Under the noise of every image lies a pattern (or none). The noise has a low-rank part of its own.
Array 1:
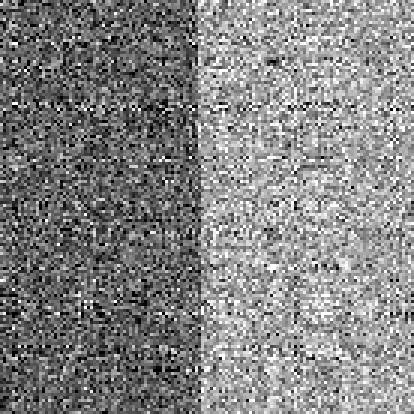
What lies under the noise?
a sharp edge
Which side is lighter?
right
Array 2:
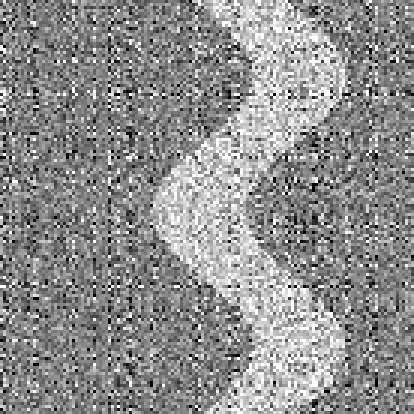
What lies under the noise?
a wavy band
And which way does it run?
top to bottom
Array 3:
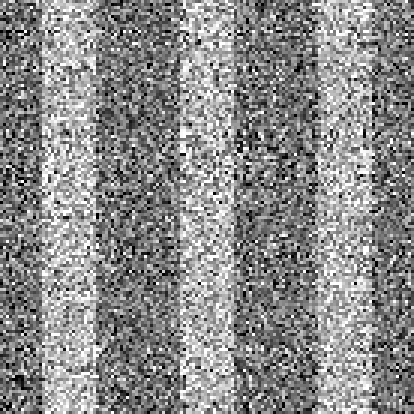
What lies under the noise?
vertical stripes
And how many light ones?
3
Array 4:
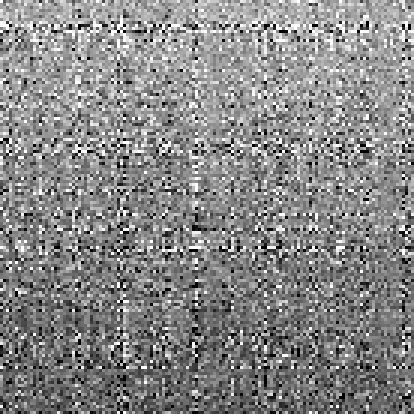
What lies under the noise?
a smooth slope
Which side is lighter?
top
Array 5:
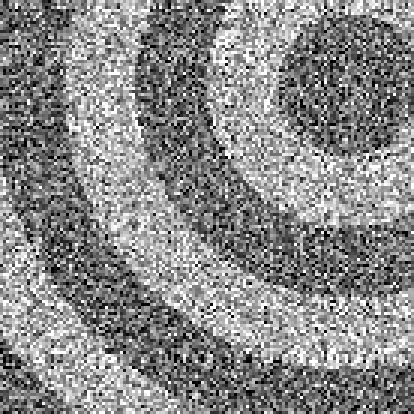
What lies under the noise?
rings round one point
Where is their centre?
top right
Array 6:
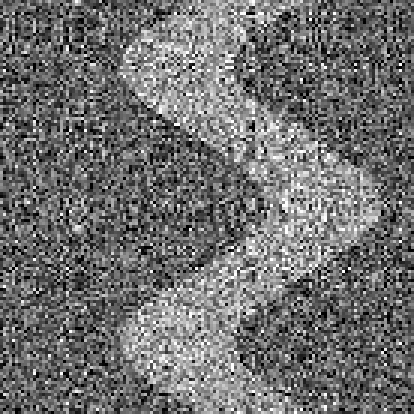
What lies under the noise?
a wavy band
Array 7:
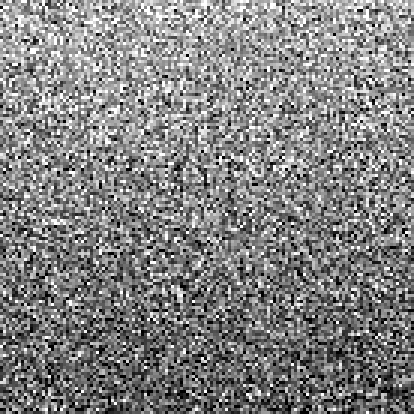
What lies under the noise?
a smooth slope
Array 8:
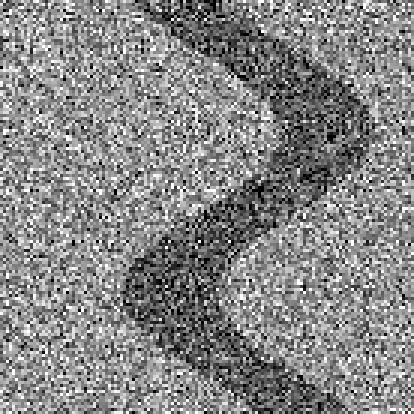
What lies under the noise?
a wavy band
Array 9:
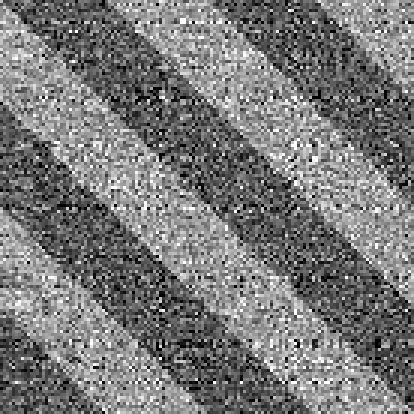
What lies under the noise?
diagonal stripes
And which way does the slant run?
top left to bottom right
